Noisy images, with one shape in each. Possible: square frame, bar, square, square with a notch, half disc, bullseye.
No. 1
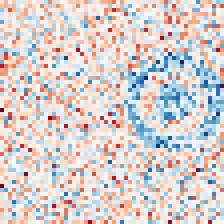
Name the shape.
bullseye
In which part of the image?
middle right
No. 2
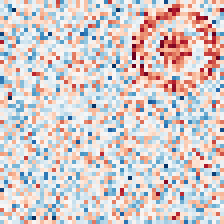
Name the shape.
bullseye
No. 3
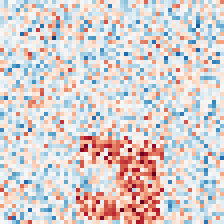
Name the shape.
square with a notch
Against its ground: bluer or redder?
redder
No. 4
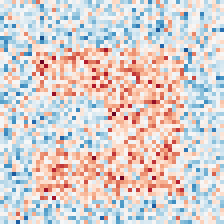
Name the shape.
square with a notch
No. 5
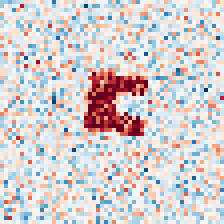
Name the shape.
square with a notch
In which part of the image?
centre
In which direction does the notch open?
right
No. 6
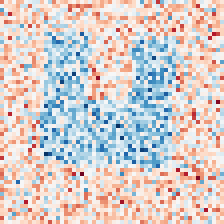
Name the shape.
square with a notch
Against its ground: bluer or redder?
bluer
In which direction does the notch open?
up
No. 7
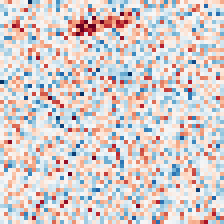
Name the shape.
bar
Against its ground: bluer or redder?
redder
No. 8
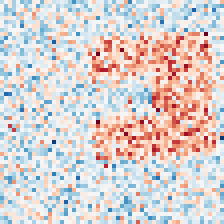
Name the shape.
square with a notch
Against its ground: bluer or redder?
redder
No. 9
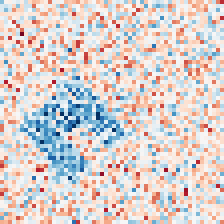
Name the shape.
square with a notch
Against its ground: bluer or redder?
bluer
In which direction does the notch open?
down and right
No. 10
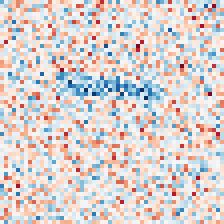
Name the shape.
bar
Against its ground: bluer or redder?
bluer
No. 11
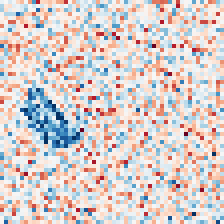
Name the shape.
half disc
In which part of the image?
middle left
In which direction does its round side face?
down and left
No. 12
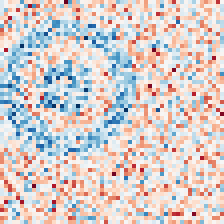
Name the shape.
bullseye
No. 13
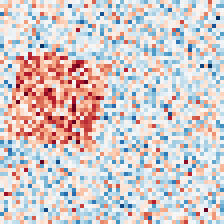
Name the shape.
square
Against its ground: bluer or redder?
redder
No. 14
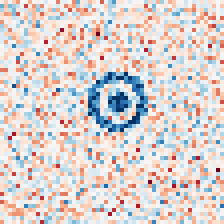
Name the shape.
bullseye
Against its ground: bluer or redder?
bluer
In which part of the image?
centre
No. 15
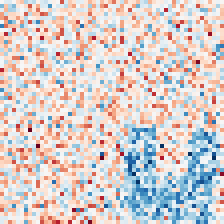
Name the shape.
square with a notch
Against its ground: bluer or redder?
bluer
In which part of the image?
bottom right
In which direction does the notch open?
up
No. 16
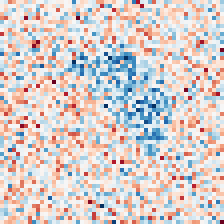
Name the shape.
half disc
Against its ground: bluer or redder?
bluer
